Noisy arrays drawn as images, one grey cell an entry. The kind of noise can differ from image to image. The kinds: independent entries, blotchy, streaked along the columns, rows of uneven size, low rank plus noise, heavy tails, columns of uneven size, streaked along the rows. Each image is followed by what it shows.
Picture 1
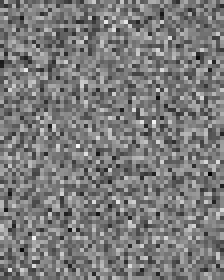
independent entries
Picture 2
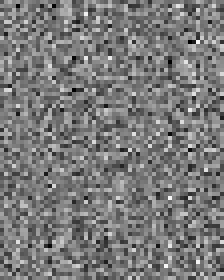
low rank plus noise
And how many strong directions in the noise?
three or four
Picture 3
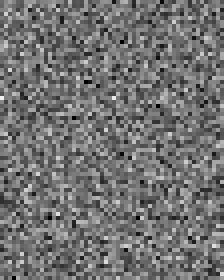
independent entries
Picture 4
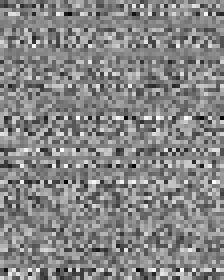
rows of uneven size
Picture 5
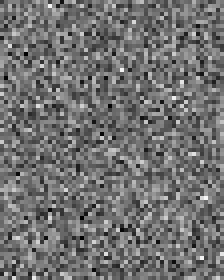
independent entries
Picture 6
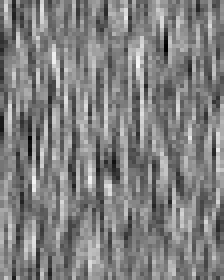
streaked along the columns
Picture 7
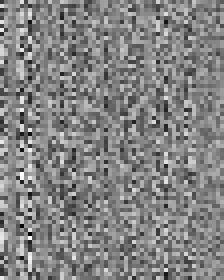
columns of uneven size
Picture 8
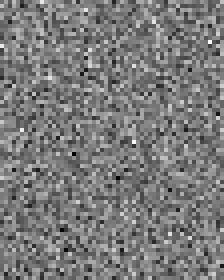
independent entries
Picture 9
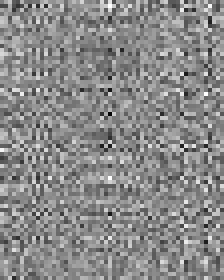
low rank plus noise
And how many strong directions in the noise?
two
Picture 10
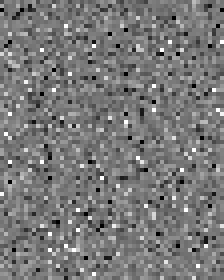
heavy tails
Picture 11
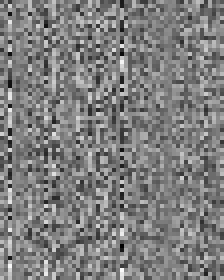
columns of uneven size
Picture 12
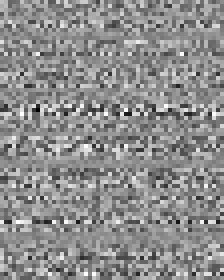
rows of uneven size
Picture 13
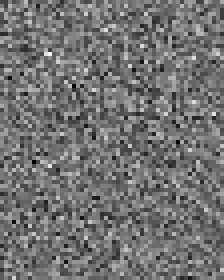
independent entries
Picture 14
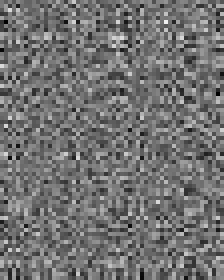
low rank plus noise
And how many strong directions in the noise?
three or four
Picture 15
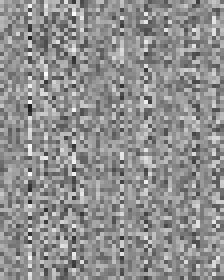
columns of uneven size
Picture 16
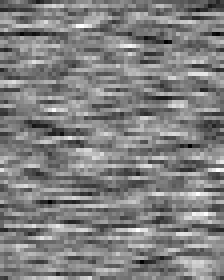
streaked along the rows
